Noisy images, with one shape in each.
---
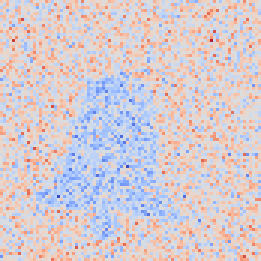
blue bell
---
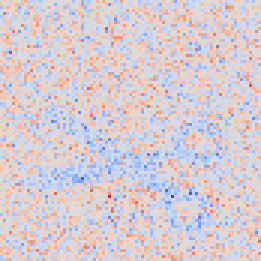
blue pair of scissors
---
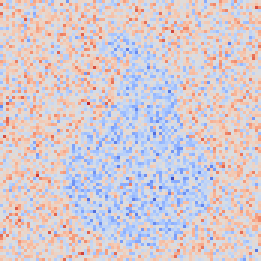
blue pear
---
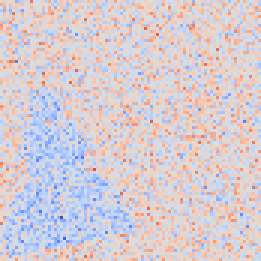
blue chess pawn
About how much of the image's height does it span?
two thirds
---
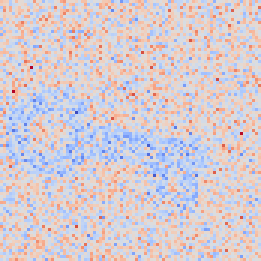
blue key
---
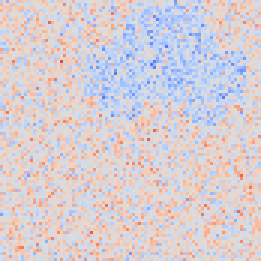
blue car
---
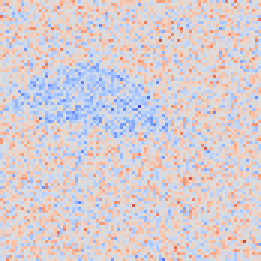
blue umbrella
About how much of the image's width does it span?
two thirds
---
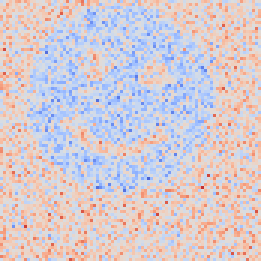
blue smiling face
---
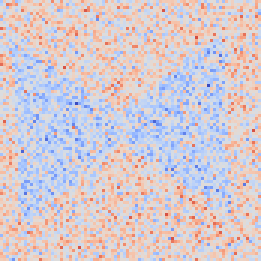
blue bow tie
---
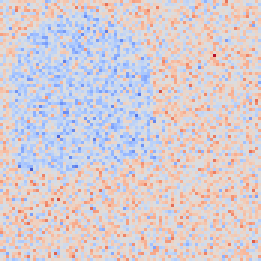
blue ghost
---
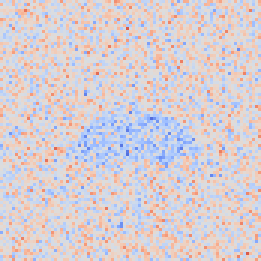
blue umbrella
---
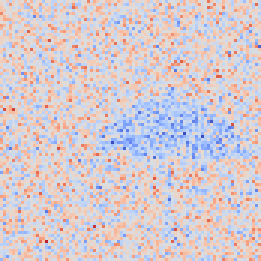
blue umbrella
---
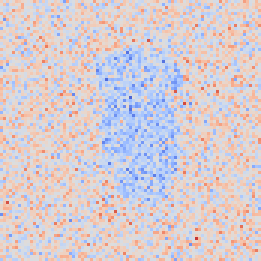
blue footprint
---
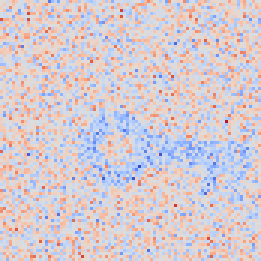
blue key
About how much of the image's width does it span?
two thirds
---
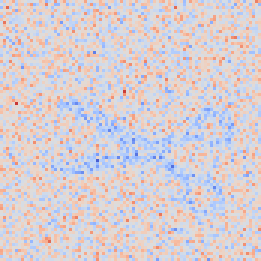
blue pair of scissors
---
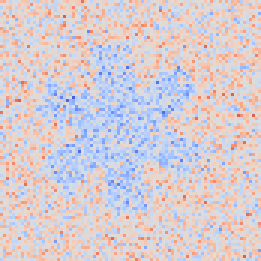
blue asterisk
